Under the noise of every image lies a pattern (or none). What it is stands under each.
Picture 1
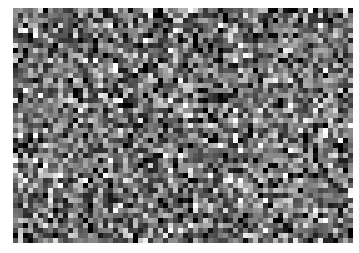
only noise
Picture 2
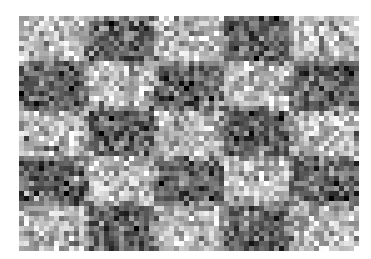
a checkerboard
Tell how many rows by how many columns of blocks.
5 by 5
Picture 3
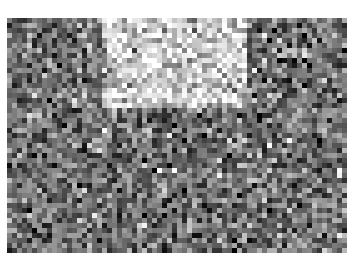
one block
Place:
top middle
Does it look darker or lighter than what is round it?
lighter
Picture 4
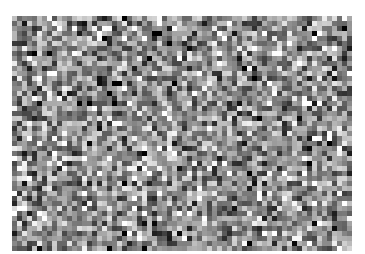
only noise
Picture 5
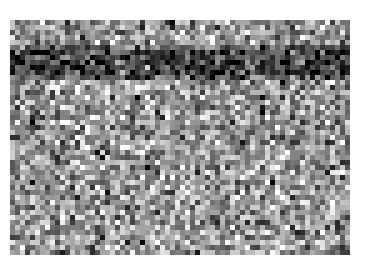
one band of rows
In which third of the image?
top
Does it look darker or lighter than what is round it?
darker
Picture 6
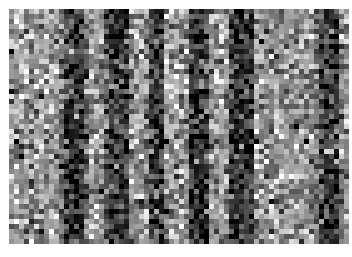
bands of columns
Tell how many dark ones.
6
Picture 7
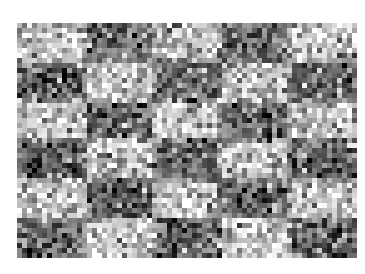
a checkerboard
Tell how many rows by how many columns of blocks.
6 by 5
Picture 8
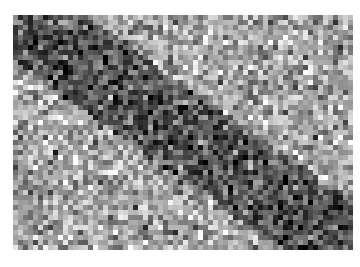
a diagonal band
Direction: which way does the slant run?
top left to bottom right
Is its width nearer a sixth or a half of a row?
a half
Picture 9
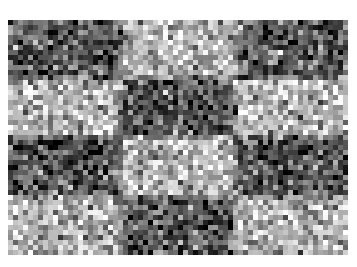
a checkerboard
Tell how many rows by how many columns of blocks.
4 by 3
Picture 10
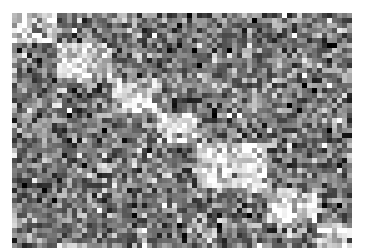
blocks along the diagonal
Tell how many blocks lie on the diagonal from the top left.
7
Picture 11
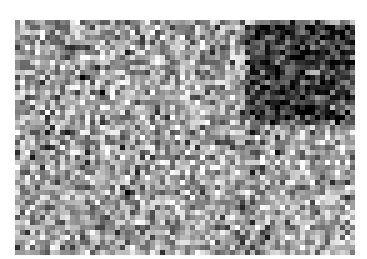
one block
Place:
top right
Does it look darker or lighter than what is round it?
darker
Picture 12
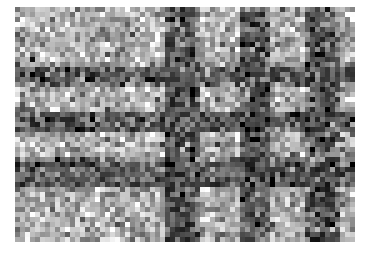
bands of rows crossing bands of columns
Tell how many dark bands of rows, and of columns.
3 and 3
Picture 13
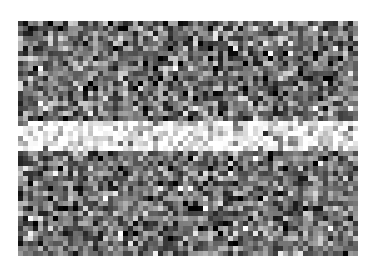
one band of rows
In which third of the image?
middle
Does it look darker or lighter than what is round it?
lighter
